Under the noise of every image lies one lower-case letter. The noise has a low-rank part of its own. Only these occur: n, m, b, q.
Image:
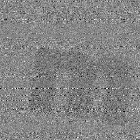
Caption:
dark m
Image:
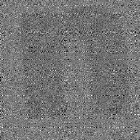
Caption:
dark n
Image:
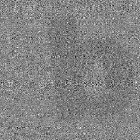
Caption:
dark b
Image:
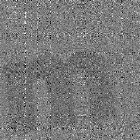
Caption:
dark m
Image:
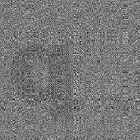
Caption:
dark q
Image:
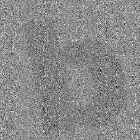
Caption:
dark b
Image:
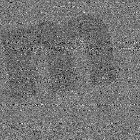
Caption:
dark m
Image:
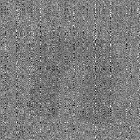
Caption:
dark n
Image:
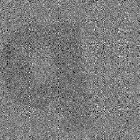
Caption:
dark q
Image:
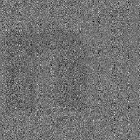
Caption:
dark n
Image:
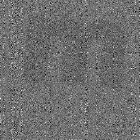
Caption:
dark m
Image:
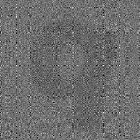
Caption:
dark q
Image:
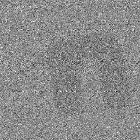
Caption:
dark n
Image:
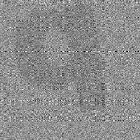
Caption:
dark q
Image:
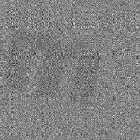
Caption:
dark m
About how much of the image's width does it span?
two thirds
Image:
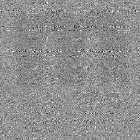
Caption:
dark m
